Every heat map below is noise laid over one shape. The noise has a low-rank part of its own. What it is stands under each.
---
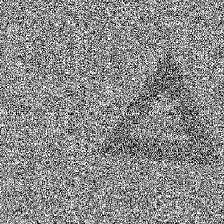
triangle frame
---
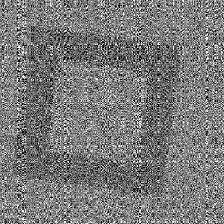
square frame
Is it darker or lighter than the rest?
darker
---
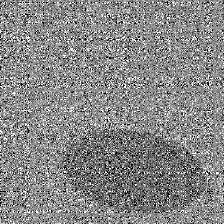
ellipse
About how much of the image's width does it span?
two thirds
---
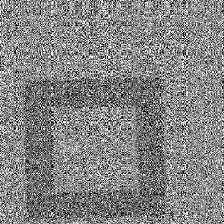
square frame
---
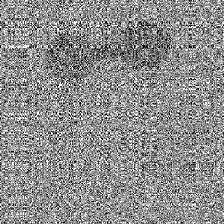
dumbbell
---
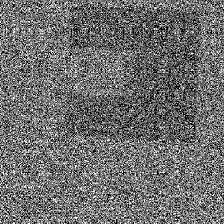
square with a notch
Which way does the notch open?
left
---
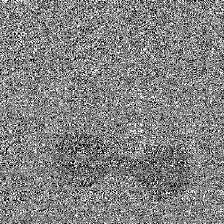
dumbbell
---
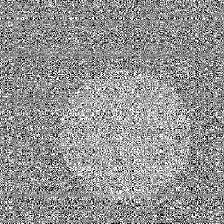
disc
